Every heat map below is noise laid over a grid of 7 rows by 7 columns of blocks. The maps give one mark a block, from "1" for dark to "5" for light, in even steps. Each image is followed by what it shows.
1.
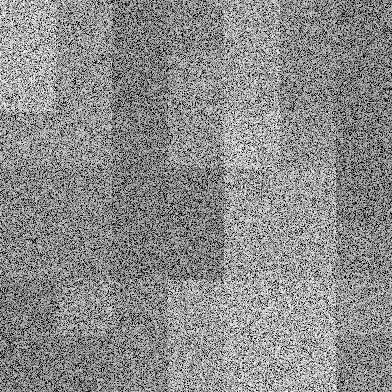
5 3 1 2 4 2 1
5 3 1 3 4 2 1
3 3 1 3 5 3 1
2 2 1 1 4 4 1
2 2 1 1 4 4 2
1 3 2 4 5 5 3
1 1 2 4 5 5 2
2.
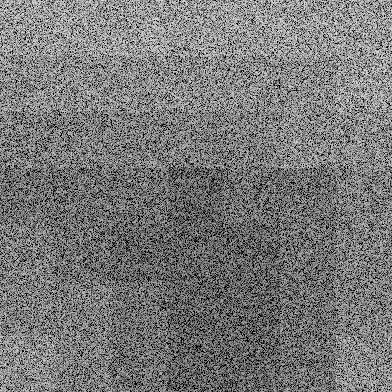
5 5 5 5 5 5 5
4 4 4 4 4 4 5
3 3 3 3 3 4 4
2 2 2 1 2 2 3
3 2 1 1 1 2 3
3 3 2 1 1 2 3
4 3 2 1 1 2 4
